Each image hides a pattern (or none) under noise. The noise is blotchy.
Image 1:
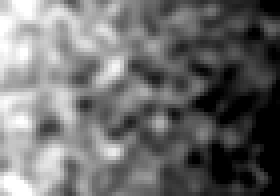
a smooth slope
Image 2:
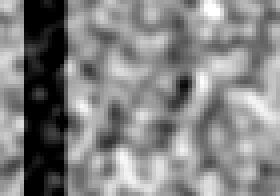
one vertical stripe
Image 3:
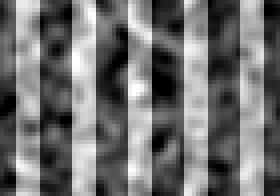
vertical stripes
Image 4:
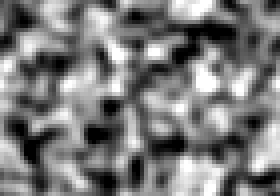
only noise
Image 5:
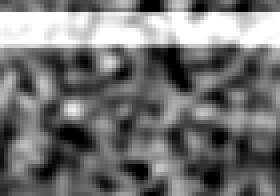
one horizontal stripe
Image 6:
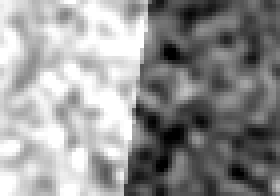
a sharp edge
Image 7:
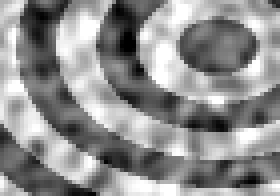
rings round one point
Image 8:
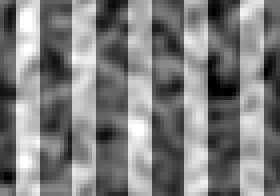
vertical stripes
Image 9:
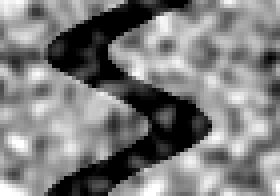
a wavy band
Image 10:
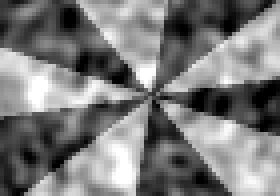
spokes from one point
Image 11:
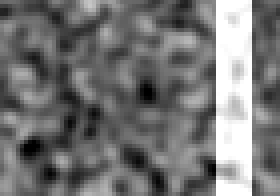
one vertical stripe
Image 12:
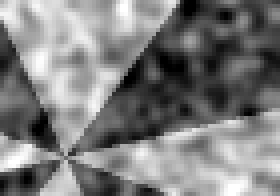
spokes from one point
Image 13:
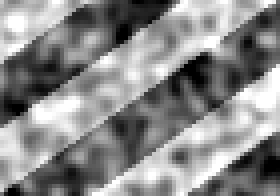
diagonal stripes
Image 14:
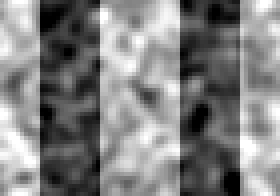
vertical stripes
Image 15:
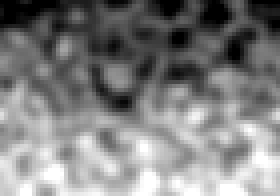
a smooth slope
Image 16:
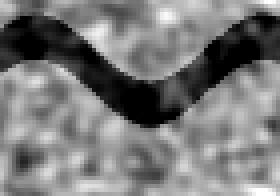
a wavy band
